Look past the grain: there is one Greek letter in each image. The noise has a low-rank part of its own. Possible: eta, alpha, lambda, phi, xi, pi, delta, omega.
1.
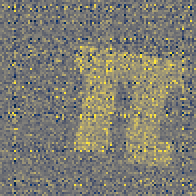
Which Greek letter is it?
pi
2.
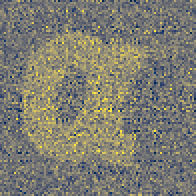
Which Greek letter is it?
alpha
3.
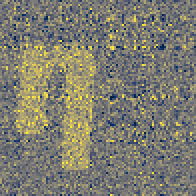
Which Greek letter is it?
eta
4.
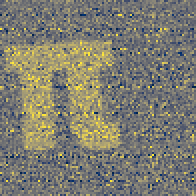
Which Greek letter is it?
pi
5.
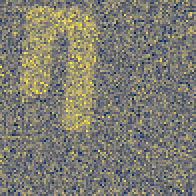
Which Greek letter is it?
eta
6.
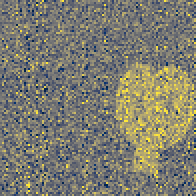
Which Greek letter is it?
phi
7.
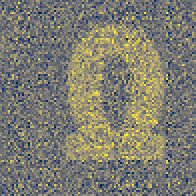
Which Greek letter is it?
omega
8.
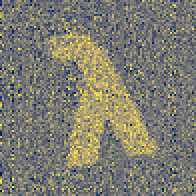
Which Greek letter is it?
lambda
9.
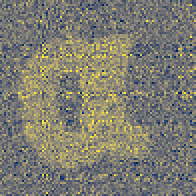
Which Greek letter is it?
alpha
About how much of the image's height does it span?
two thirds
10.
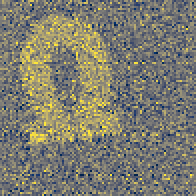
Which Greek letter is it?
omega
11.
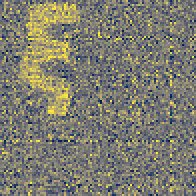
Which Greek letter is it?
xi
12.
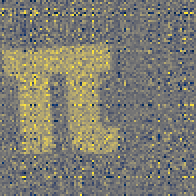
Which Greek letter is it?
pi
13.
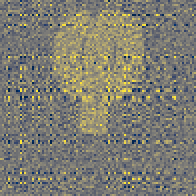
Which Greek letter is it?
phi
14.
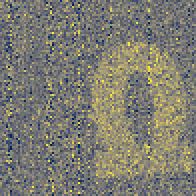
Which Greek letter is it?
omega
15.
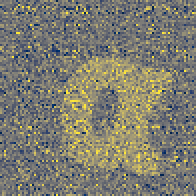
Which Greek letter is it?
alpha
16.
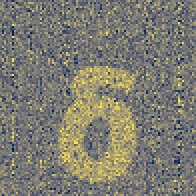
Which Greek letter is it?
delta
